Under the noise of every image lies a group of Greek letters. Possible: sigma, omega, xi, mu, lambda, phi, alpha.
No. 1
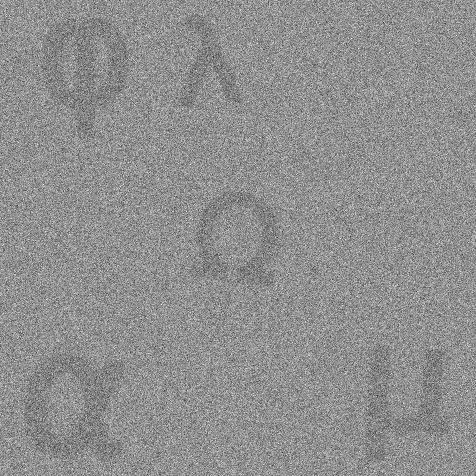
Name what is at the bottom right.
mu
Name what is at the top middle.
lambda
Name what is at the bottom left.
alpha
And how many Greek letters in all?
5
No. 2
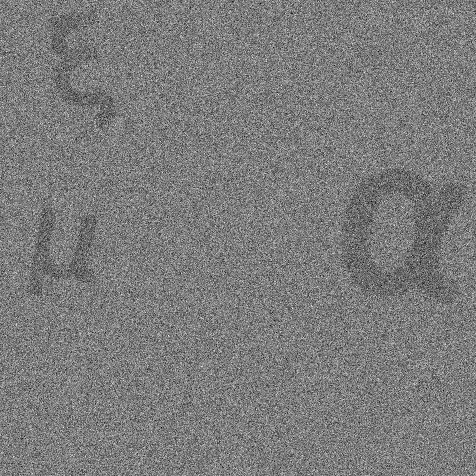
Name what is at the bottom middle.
nothing
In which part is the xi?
top left
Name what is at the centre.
nothing
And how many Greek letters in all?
3
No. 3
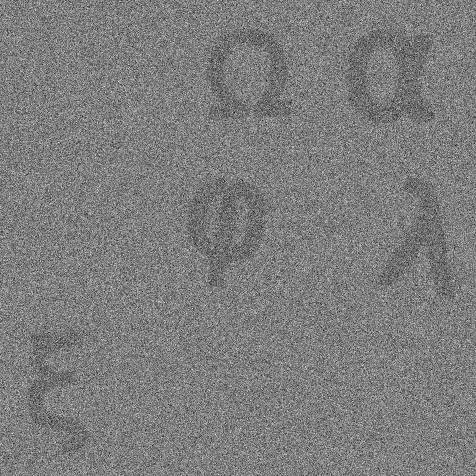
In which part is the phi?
centre
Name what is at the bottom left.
xi
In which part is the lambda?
middle right
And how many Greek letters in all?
5
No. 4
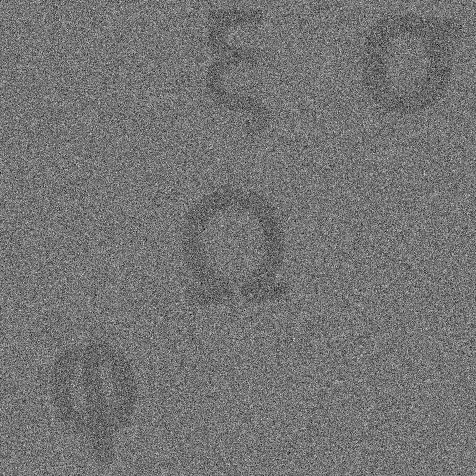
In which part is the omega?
centre
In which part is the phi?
bottom left
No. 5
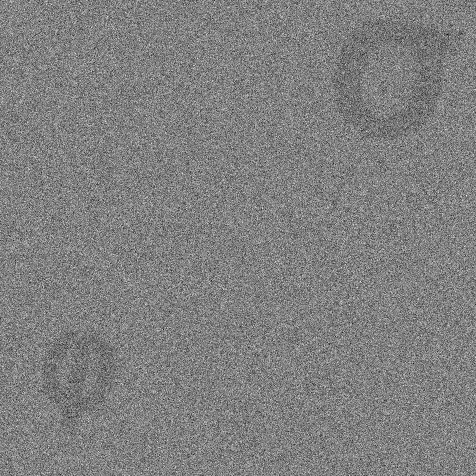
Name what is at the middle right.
nothing
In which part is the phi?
bottom left
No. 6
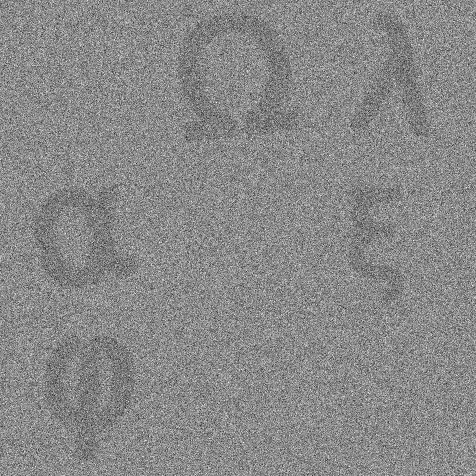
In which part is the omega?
top middle
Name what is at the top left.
nothing
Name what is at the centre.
nothing
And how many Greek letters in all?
5
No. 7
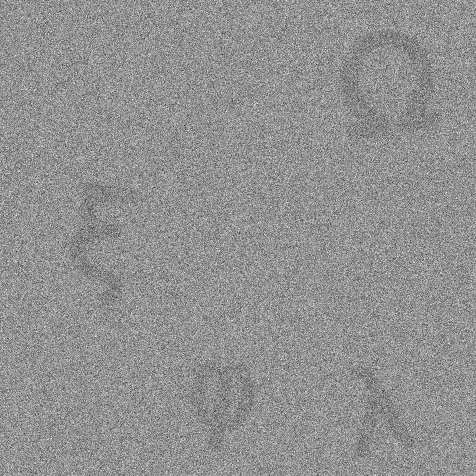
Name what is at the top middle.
nothing
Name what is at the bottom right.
lambda
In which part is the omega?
top right
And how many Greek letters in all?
4
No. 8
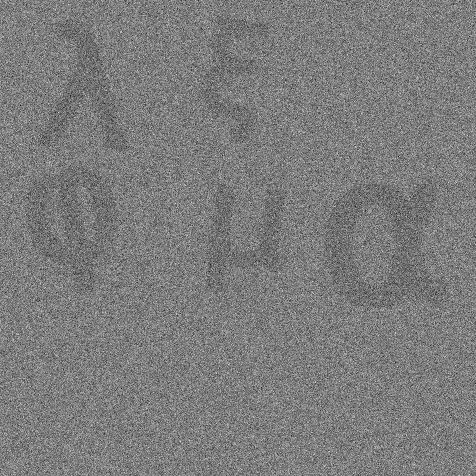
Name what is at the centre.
mu
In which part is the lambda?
top left
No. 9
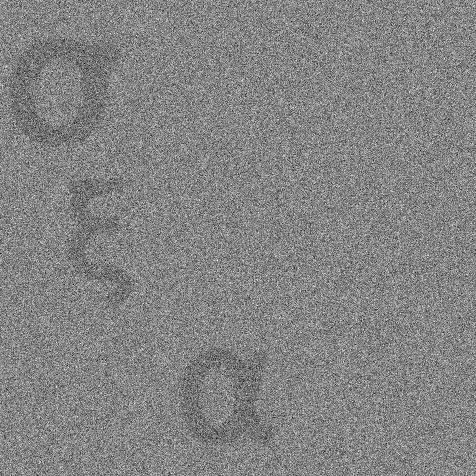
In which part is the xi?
middle left
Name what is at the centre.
nothing
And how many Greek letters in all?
3
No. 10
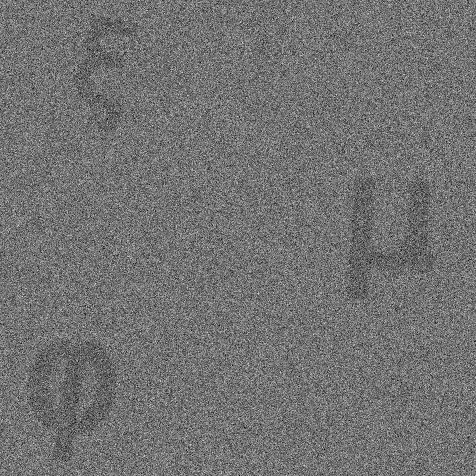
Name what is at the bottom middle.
nothing
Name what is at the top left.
xi
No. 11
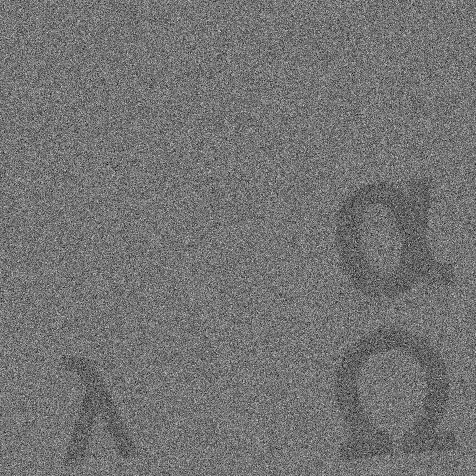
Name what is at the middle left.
nothing
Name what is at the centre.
nothing
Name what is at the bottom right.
omega
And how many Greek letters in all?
3
